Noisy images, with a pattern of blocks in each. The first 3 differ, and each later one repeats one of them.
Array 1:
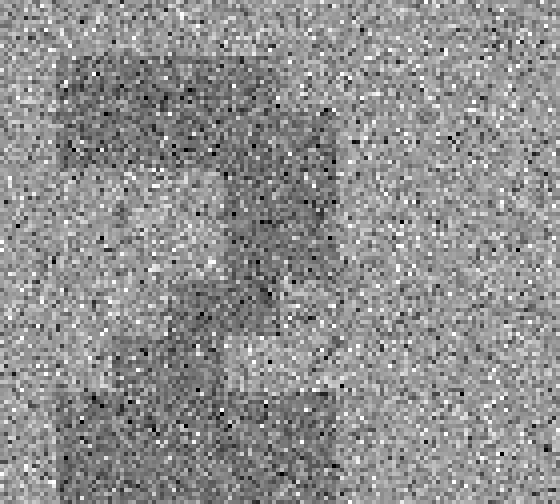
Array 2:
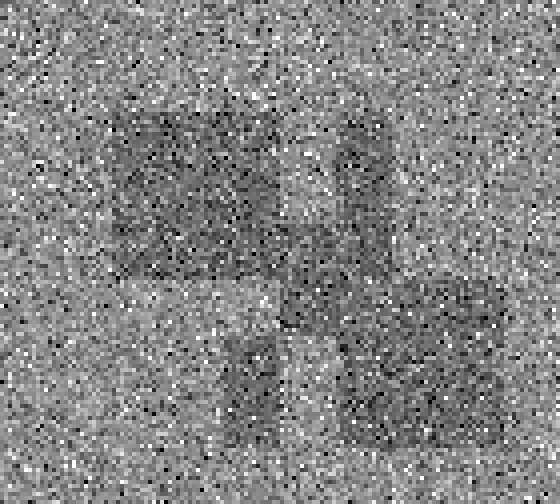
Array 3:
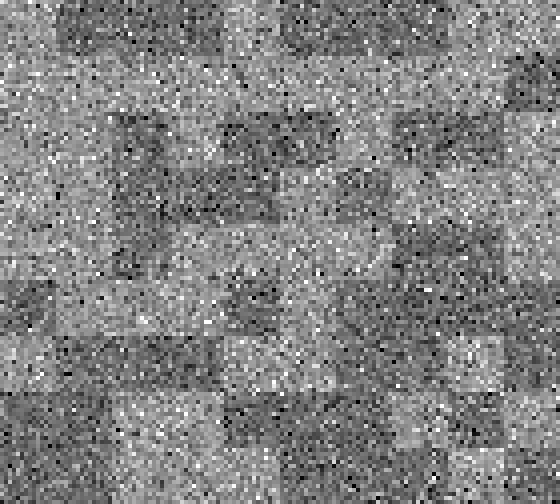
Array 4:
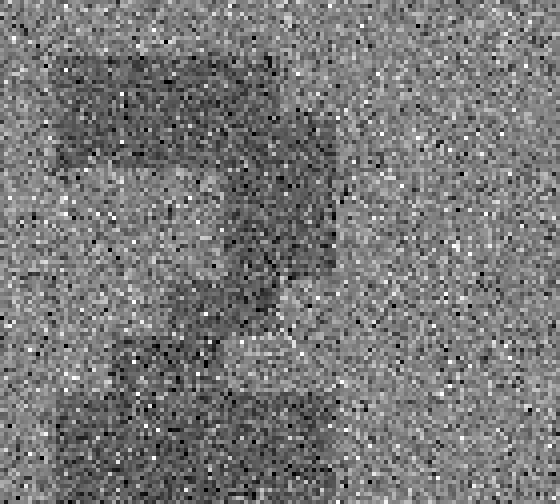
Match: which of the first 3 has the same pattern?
1
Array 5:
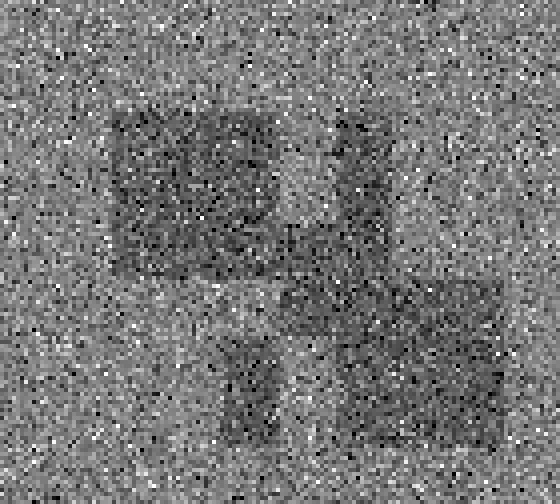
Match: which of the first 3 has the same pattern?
2
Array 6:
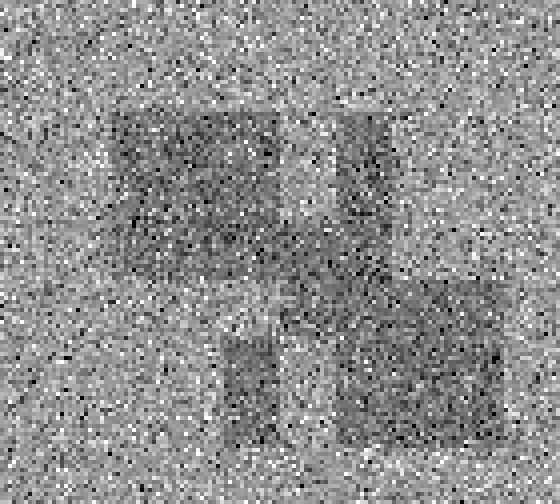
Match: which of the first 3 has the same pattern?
2
